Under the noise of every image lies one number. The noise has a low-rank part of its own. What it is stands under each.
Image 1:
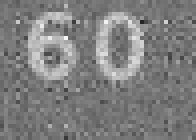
60
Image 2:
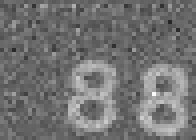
88
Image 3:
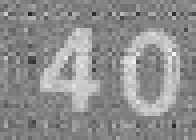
40
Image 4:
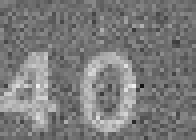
40
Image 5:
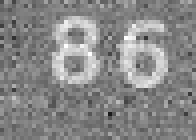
86
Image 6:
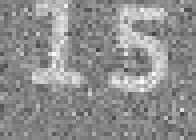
15
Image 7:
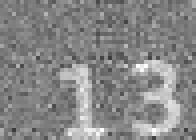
13
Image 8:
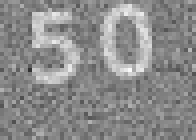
50
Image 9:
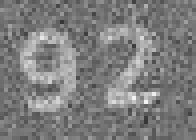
92
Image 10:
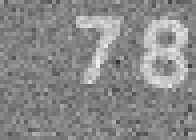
78
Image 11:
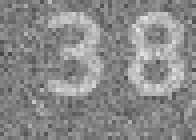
38
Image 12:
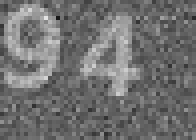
94
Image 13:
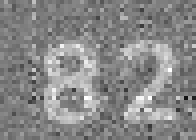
82
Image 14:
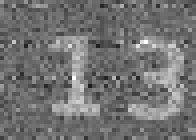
13
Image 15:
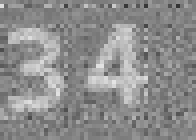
34
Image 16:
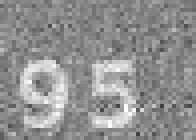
95
